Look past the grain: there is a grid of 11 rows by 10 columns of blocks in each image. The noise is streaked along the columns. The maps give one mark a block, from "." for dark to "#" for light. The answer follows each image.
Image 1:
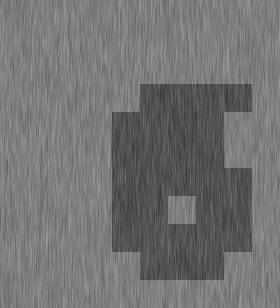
# # # # # # # # # #
# # # # # # # # # #
# # # # # # # # # #
# # # # # . . . . #
# # # # . . . . # #
# # # # . . . . # #
# # # # . . . . . #
# # # # . . # . . #
# # # # . . . . . #
# # # # # . . . # #
# # # # # # # # # #
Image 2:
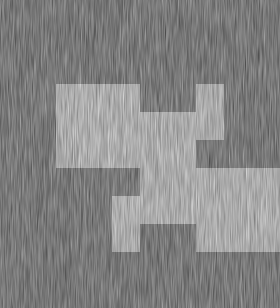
. . . . . . . . . .
. . . . . . . . . .
. . . . . . . . . .
. . # # # . . # . .
. . # # # # # # . .
. . # # # # # . . .
. . . . . # # # # #
. . . . # # # # # #
. . . . # . . # # #
. . . . . . . . . .
. . . . . . . . . .
